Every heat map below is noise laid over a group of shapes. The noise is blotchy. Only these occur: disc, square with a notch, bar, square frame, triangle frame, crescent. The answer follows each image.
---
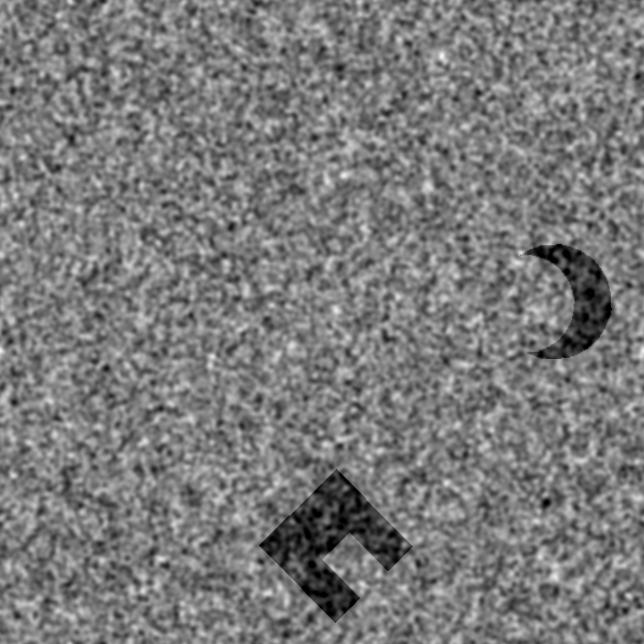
middle right: dark crescent; bottom middle: dark square with a notch
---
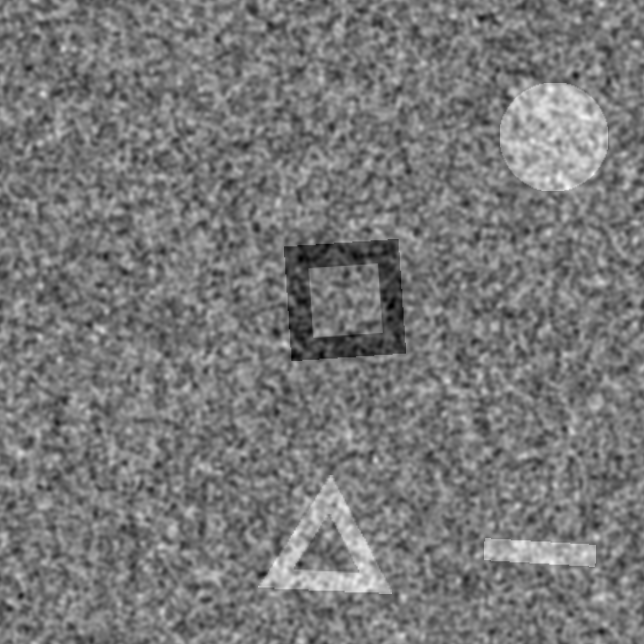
top right: light disc; centre: dark square frame; bottom middle: light triangle frame; bottom right: light bar
